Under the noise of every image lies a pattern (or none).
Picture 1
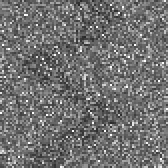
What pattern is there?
a wavy band
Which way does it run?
top to bottom
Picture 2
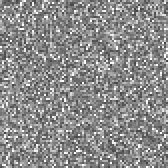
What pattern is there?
only noise
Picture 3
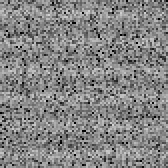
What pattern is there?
horizontal stripes
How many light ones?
6
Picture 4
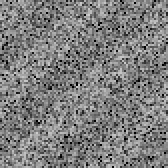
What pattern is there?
diagonal stripes
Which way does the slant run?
bottom left to top right
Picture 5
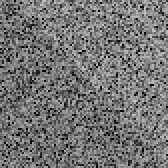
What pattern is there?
a sharp edge
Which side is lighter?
top right
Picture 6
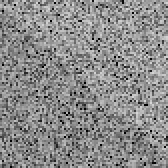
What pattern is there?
a sharp edge
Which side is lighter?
top right
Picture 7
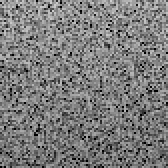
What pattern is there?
a smooth slope
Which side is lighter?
top
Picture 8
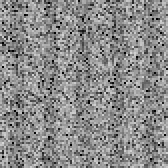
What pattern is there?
vertical stripes
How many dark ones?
5
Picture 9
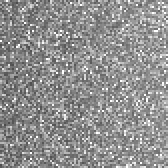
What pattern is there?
a smooth slope
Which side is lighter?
right
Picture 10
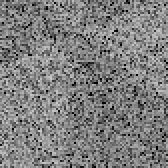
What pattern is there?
spokes from one point
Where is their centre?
top middle
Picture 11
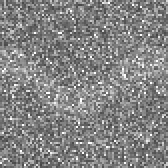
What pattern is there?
a wavy band
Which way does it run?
left to right
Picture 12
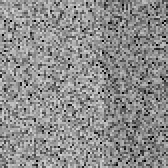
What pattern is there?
a sharp edge
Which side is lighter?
left
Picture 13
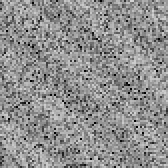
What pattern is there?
diagonal stripes
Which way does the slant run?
top left to bottom right
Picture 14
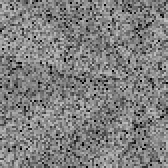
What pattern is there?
spokes from one point
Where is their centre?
middle right
